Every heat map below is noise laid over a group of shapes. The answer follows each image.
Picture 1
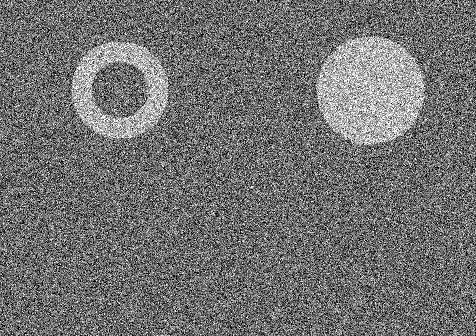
top left: light ring; top right: light disc
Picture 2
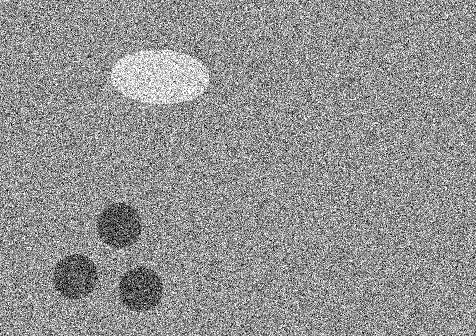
top left: light ellipse; bottom left: dark three dots
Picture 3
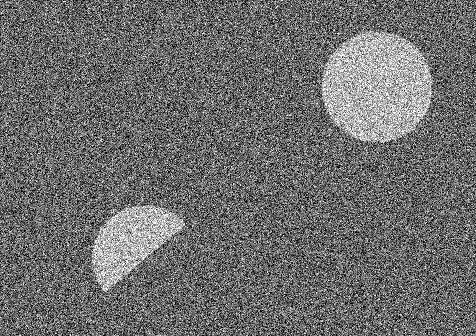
top right: light disc; bottom left: light half disc
